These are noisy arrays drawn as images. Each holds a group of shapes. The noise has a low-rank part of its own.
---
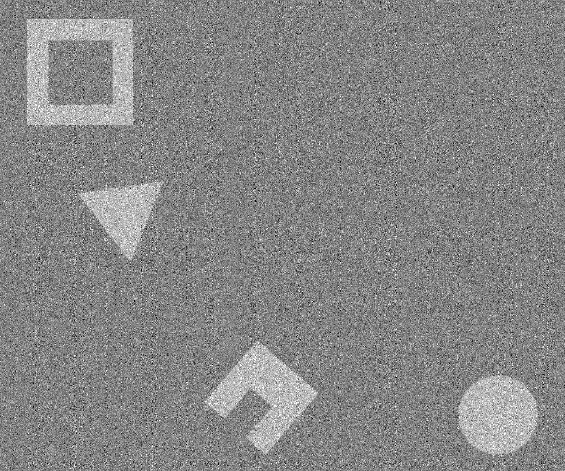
top left: light square frame; middle left: light triangle; bottom middle: light square with a notch; bottom right: light disc
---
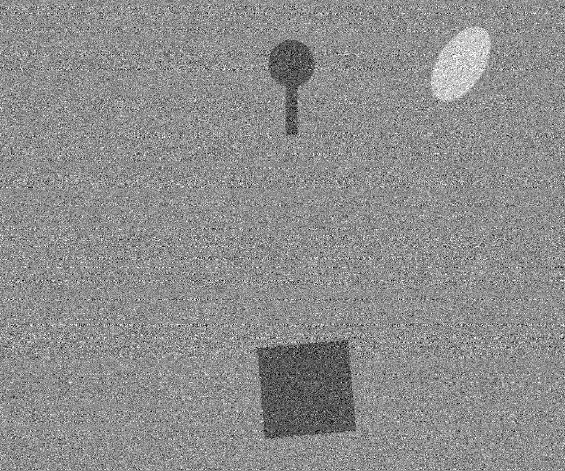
top middle: dark lollipop; top right: light ellipse; bottom middle: dark square
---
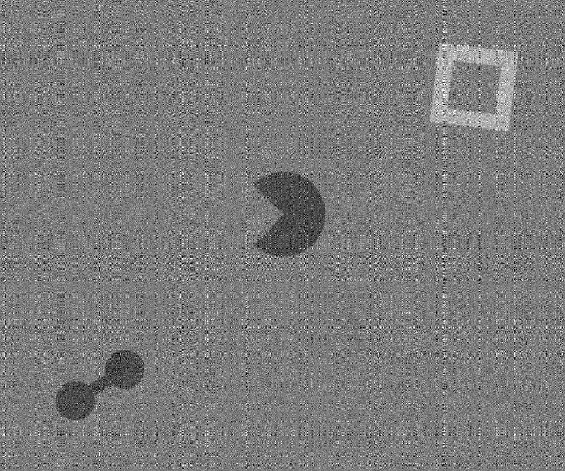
top right: light square frame; centre: dark disc with a wedge cut out; bottom left: dark dumbbell
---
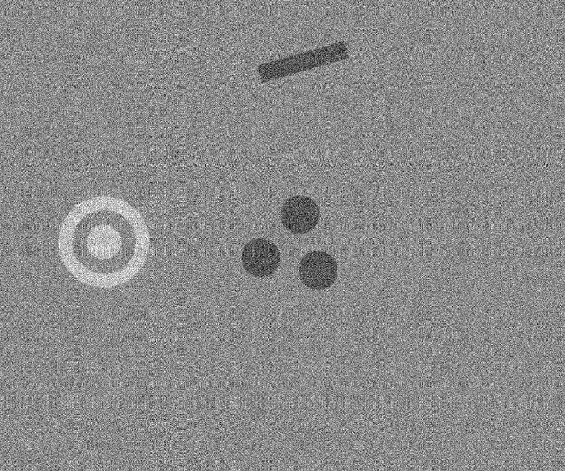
top middle: dark bar; middle left: light bullseye; centre: dark three dots
